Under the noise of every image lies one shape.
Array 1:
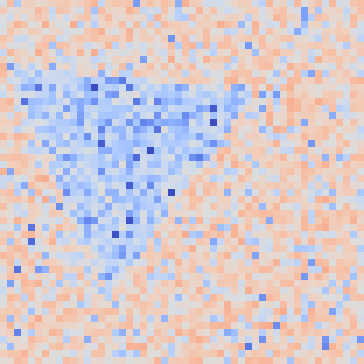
triangle
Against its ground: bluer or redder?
bluer
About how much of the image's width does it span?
two thirds
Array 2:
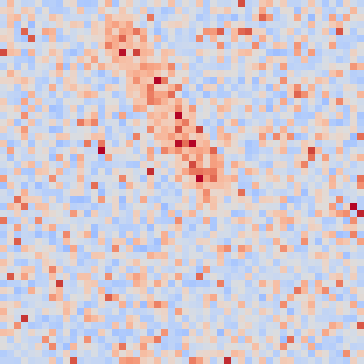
bar
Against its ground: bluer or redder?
redder
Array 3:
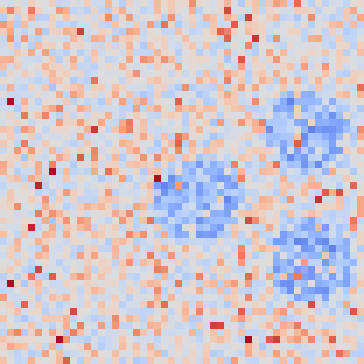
three dots
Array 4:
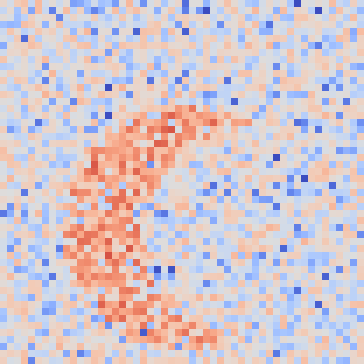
crescent
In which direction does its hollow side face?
right
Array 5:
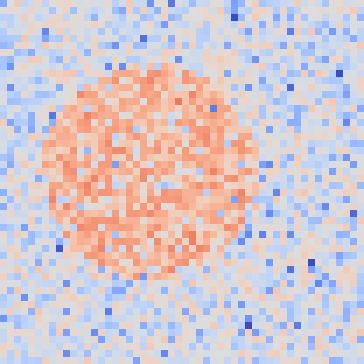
disc
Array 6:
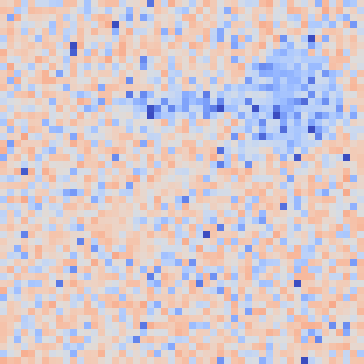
lollipop
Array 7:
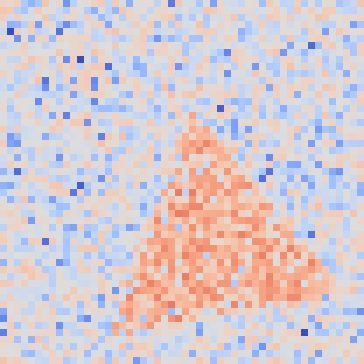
triangle
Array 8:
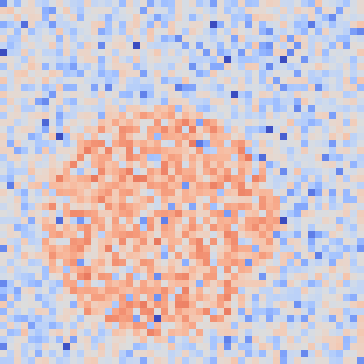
disc
